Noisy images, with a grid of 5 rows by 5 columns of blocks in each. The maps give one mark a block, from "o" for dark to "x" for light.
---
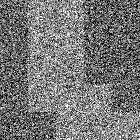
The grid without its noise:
o x x o o
o x x o o
o x x o o
o x x x o
o o x x x
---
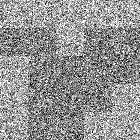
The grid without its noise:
x x x x x
o o x o o
x o o o o
x o o o x
x o o x x
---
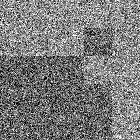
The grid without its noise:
x x x x x
x x x o x
o o o x x
o o o o x
o o o o x
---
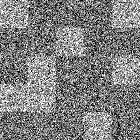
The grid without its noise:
x o o o x
o o x o o
o x o o x
x x o o o
o o o x o
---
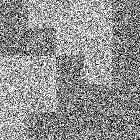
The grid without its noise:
o x x x o
o o x x o
x x o x o
x x o o o
x o o o o
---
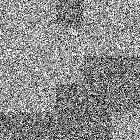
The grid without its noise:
x x o x x
x x x x x
x x x o o
x x o o o
o o o o x
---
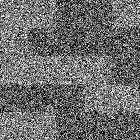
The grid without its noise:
x x o o x
x o o o o
x x x x o
o o o x x
x x o o o
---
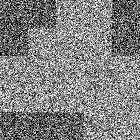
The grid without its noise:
o o x x o
o x x x o
x x x x x
x x x x x
o o o x x
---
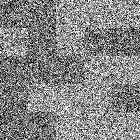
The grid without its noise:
o o x x x
x o x o o
o o o x x
o x x x o
o o x x x
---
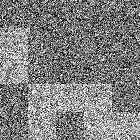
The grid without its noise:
o o o o o
x o o o o
x o o o o
o x x x o
o x o x x
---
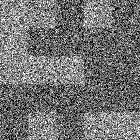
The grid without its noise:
x x o x o
x o o o o
x x x o o
o o o o o
o x o x x
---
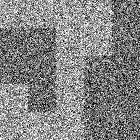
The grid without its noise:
x x x x o
o o x x o
o o x o o
x o x o o
x x x o o
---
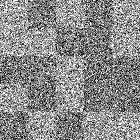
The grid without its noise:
x o x o x
x x o o x
o o x o o
x o x o o
o x o x x
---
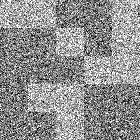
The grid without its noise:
x x o o x
o o x o x
o o o x x
o x x o o
o o x o o
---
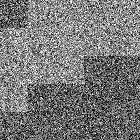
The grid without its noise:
o x x x x
x x x x x
x x x o o
x o o o o
o o o o o
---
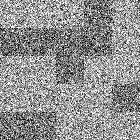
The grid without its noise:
x x x o x
o o o o x
x x o x x
x x x x o
o o x x x
